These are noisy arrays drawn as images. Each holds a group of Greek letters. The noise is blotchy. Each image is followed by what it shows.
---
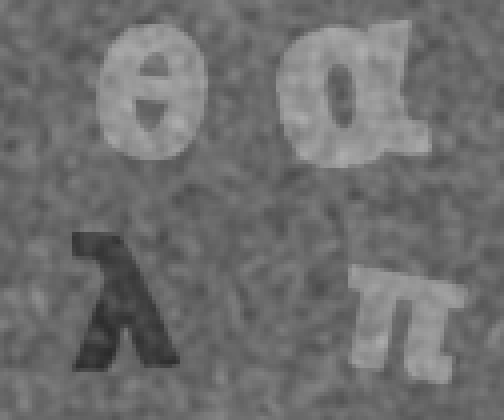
top left: light theta; top right: light alpha; bottom left: dark lambda; bottom right: light pi
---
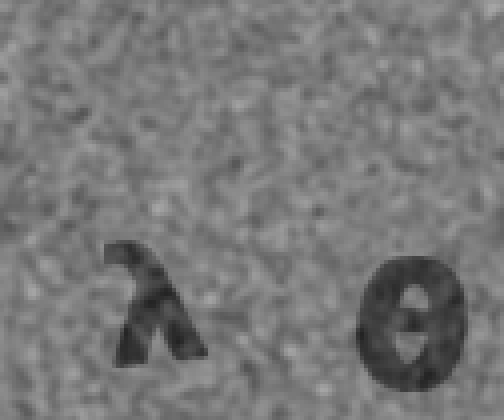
bottom left: dark lambda; bottom right: dark theta
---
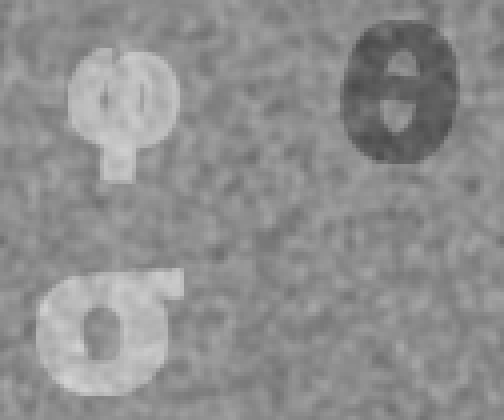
top left: light phi; top right: dark theta; bottom left: light sigma
